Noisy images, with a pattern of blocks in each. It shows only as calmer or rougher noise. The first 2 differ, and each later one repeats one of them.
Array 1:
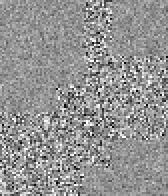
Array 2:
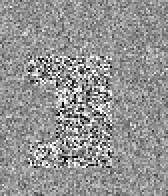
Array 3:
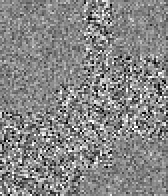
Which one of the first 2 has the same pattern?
1
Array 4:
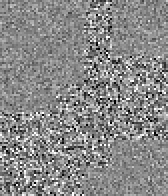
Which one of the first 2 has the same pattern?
1
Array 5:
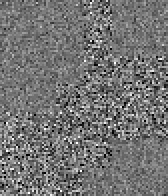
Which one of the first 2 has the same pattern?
1
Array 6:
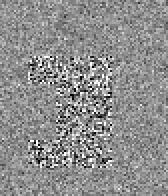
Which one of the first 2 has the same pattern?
2
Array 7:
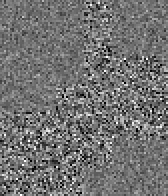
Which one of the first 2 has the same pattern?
1
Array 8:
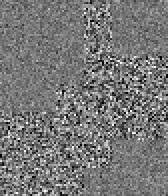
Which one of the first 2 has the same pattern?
1
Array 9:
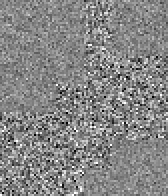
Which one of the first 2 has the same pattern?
1
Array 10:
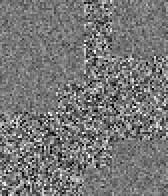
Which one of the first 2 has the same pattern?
1
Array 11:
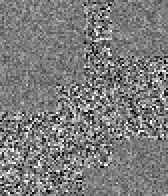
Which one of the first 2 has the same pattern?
1
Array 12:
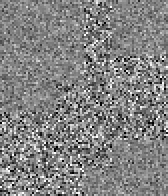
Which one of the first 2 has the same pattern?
1
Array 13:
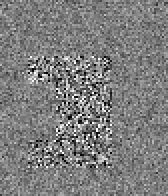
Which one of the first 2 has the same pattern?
2
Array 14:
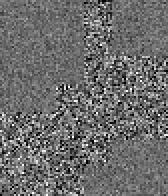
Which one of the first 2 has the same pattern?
1
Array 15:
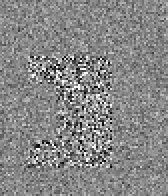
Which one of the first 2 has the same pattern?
2
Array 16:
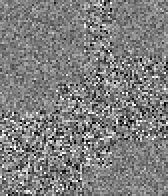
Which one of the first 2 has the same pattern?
1
